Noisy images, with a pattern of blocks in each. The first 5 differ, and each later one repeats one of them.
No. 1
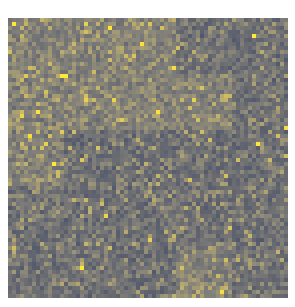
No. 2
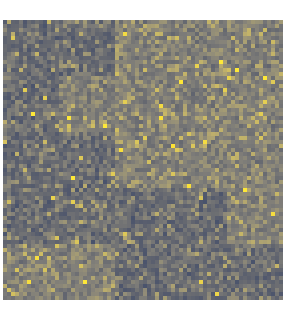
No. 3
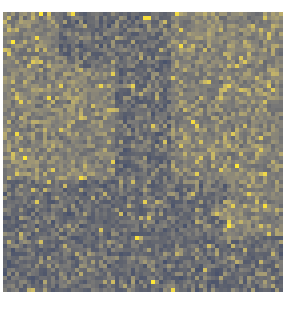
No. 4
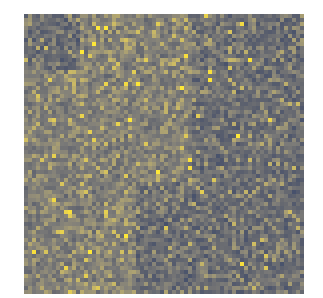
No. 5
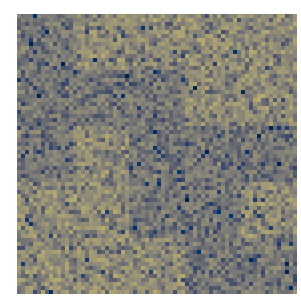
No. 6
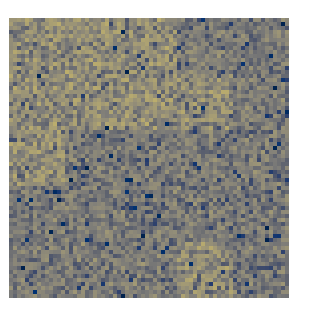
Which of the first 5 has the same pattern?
1
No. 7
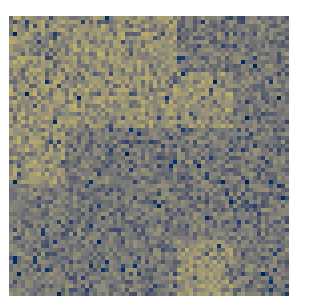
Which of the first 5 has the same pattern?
1
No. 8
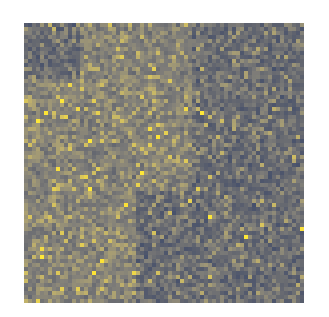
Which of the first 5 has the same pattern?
4
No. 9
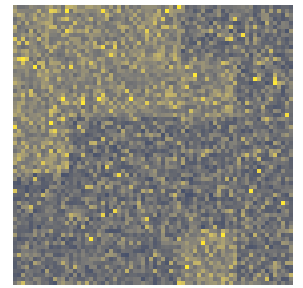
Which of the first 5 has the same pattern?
1
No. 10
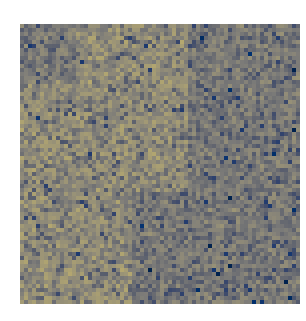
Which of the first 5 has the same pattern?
4
